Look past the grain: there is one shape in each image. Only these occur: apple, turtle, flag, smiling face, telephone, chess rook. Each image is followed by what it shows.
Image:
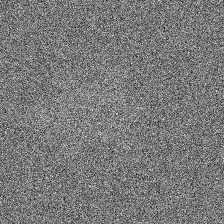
turtle
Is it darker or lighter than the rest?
lighter
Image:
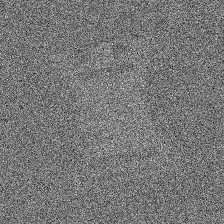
chess rook
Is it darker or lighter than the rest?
lighter
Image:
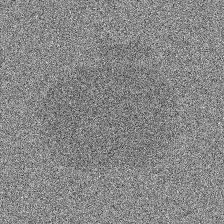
apple
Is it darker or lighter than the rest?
darker
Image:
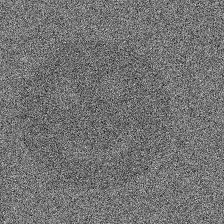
smiling face
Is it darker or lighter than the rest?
darker
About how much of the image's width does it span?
two thirds
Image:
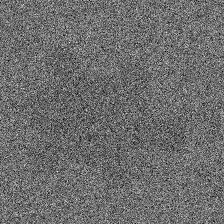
turtle
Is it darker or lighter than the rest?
darker
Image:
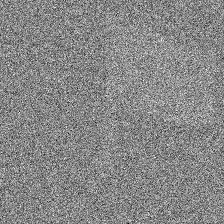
flag
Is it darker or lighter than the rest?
lighter
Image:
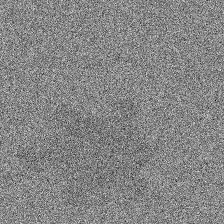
turtle
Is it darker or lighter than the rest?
darker
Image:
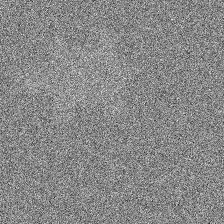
turtle
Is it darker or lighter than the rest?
lighter
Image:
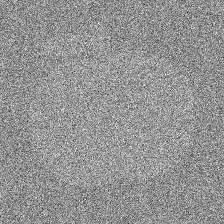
apple
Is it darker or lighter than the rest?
lighter
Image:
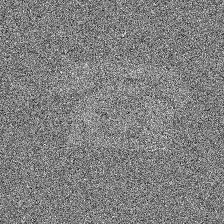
telephone
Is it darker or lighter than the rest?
lighter
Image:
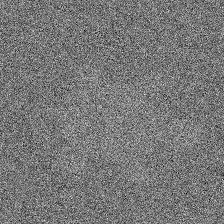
turtle
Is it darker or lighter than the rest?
lighter
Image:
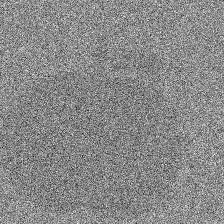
apple
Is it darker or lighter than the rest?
darker
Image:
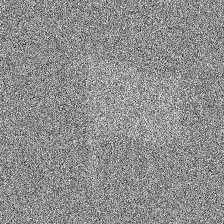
flag
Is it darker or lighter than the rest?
lighter
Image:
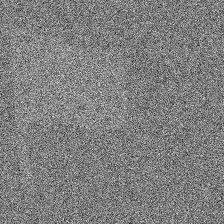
flag
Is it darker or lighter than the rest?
lighter
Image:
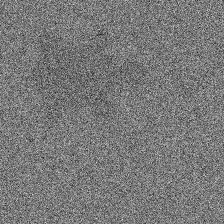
turtle
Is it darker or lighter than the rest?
darker
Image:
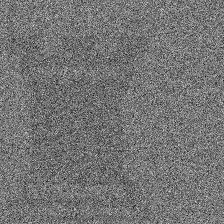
chess rook
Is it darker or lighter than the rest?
darker
